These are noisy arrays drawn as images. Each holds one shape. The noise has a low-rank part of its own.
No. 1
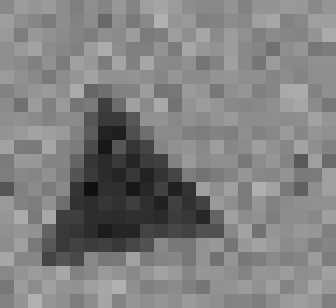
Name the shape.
triangle
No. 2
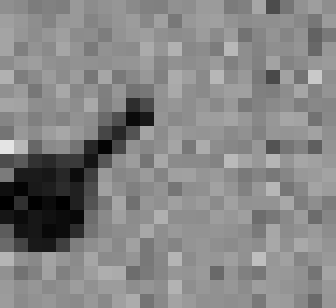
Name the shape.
lollipop
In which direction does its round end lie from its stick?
down and left
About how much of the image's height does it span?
half
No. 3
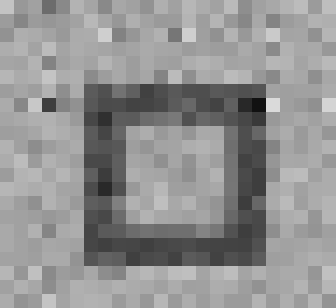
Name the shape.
square frame
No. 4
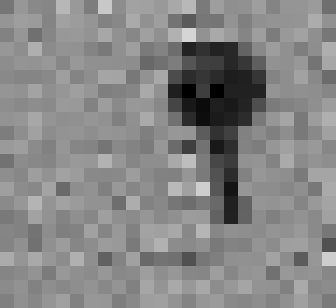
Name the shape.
lollipop
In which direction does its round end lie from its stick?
up
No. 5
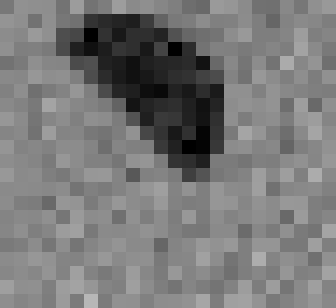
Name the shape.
half disc
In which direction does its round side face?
up and right
